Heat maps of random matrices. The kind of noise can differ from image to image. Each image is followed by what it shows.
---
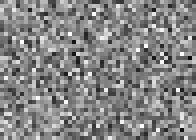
independent entries
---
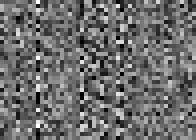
columns of uneven size
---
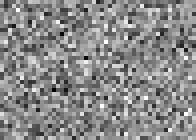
independent entries
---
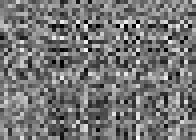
low rank plus noise
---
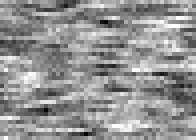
streaked along the rows
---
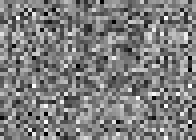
low rank plus noise
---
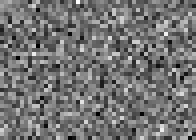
independent entries
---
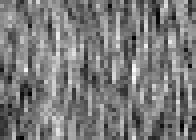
streaked along the columns
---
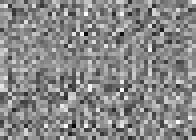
low rank plus noise
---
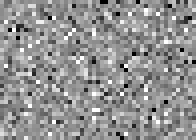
heavy tails
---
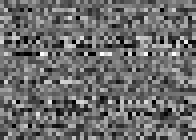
rows of uneven size
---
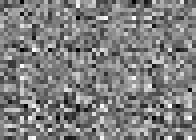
low rank plus noise
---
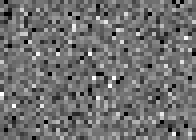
heavy tails
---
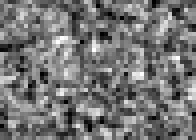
blotchy
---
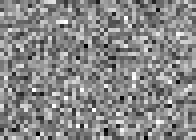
independent entries
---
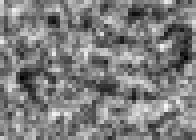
blotchy
